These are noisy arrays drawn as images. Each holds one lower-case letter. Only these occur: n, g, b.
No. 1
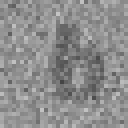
b
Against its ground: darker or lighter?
darker
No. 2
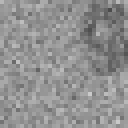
g
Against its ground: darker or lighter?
darker
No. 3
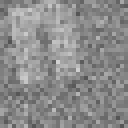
n
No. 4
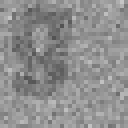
g
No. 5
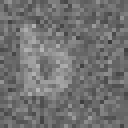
b
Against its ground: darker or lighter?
lighter
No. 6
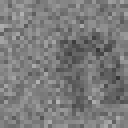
n
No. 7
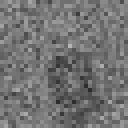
g
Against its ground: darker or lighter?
darker
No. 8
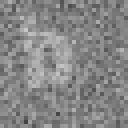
b
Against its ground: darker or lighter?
lighter
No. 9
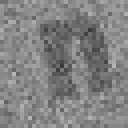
n
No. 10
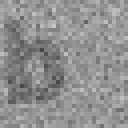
b
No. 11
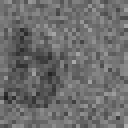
b
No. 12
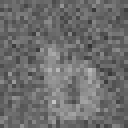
b
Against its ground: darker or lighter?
lighter
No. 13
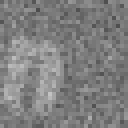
n
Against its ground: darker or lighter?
lighter
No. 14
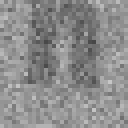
n
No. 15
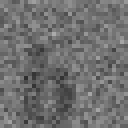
b
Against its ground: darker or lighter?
darker
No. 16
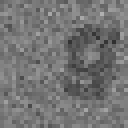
g
